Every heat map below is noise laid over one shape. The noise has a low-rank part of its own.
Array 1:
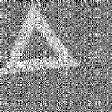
light triangle frame
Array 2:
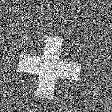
light cross
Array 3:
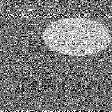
light ellipse
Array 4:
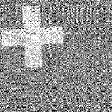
light cross
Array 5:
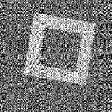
light square frame
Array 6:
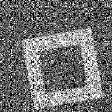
light square frame
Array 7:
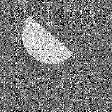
light half disc
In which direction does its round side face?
down and left
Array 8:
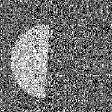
light half disc
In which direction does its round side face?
left
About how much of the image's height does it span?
two thirds
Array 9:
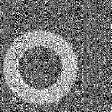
light ring
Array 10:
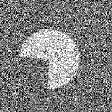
light disc with a wedge cut out
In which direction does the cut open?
down and left
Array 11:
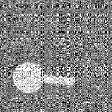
light lollipop
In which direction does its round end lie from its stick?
left
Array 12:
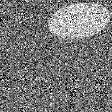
light ellipse
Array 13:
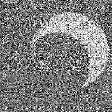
light crescent
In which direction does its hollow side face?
down and left
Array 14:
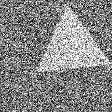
light triangle
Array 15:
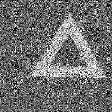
light triangle frame
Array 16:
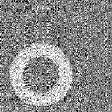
light ring
